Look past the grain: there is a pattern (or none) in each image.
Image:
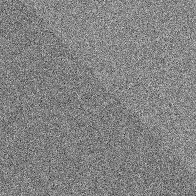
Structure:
a sharp edge
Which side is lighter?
top right
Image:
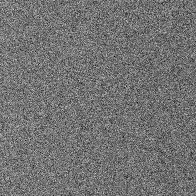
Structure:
a smooth slope
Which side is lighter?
left
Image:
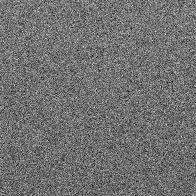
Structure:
a smooth slope
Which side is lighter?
top
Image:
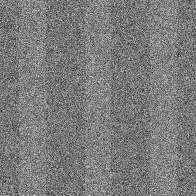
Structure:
vertical stripes
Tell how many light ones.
3
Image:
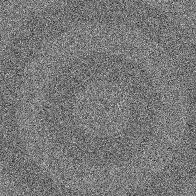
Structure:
rings round one point
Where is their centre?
centre
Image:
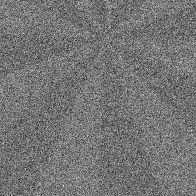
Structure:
spokes from one point
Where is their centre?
top middle
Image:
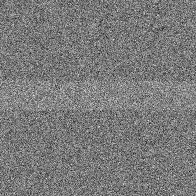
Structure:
one horizontal stripe
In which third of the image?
middle
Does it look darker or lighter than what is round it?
lighter
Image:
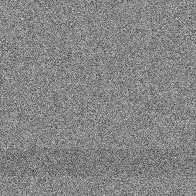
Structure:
one horizontal stripe
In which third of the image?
bottom
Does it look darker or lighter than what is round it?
darker
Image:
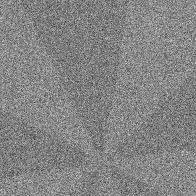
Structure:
spokes from one point
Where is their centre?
bottom middle
